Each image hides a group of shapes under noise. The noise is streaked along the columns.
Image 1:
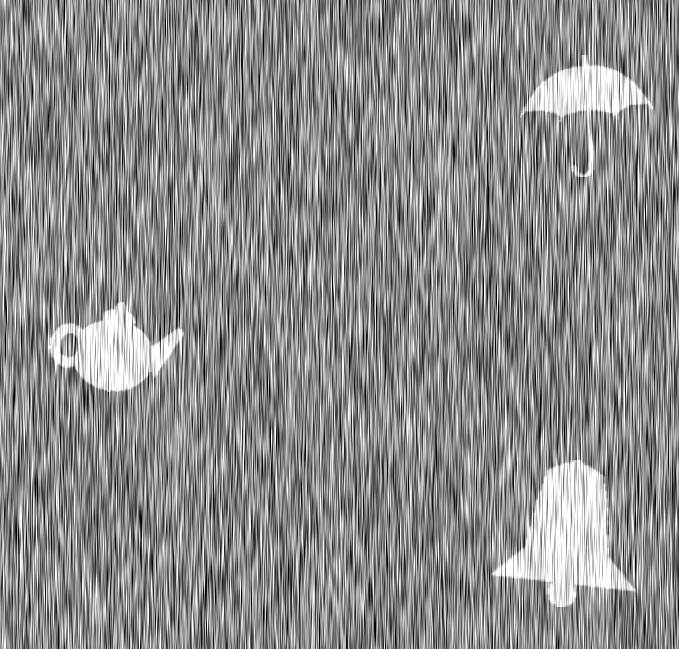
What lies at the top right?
umbrella
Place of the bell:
bottom right
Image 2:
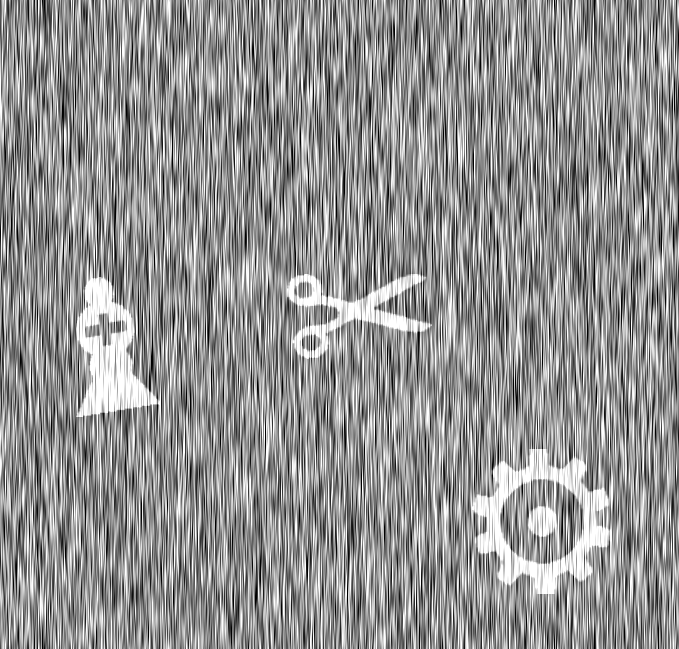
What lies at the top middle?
nothing
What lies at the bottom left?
nothing
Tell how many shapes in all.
3
